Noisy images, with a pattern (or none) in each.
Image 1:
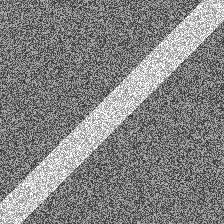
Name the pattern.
a diagonal band
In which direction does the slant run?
bottom left to top right
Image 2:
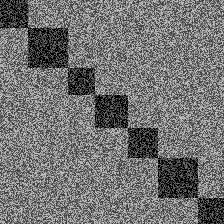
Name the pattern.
blocks along the diagonal
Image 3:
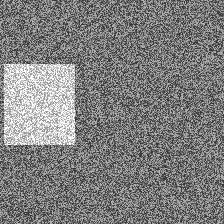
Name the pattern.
one block
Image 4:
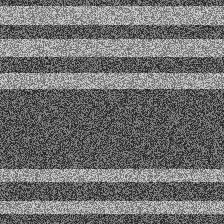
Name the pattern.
bands of rows
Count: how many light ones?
5
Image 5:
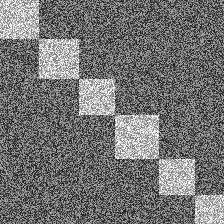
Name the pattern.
blocks along the diagonal
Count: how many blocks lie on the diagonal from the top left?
6
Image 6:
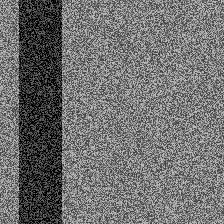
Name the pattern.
one band of columns
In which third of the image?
left
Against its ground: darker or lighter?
darker
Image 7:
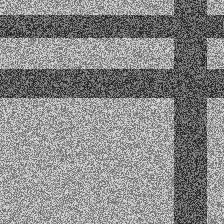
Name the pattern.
bands of rows crossing bands of columns
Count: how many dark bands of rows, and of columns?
2 and 1
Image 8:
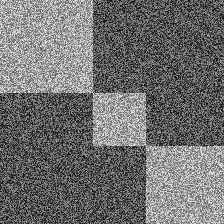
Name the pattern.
blocks along the diagonal
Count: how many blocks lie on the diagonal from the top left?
3
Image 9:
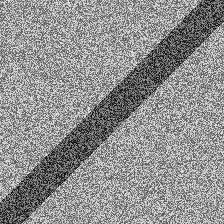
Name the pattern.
a diagonal band
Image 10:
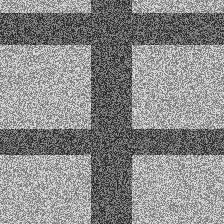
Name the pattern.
bands of rows crossing bands of columns
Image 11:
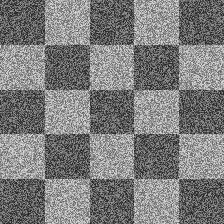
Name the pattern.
a checkerboard
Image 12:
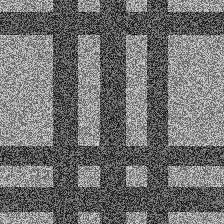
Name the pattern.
bands of rows crossing bands of columns
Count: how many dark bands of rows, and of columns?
3 and 3
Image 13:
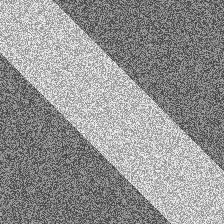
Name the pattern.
a diagonal band
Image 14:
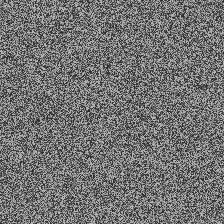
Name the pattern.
only noise
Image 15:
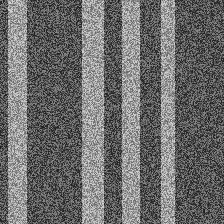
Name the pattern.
bands of columns
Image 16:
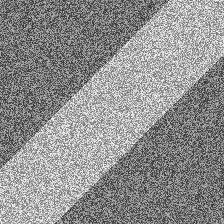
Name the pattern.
a diagonal band
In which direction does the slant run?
bottom left to top right
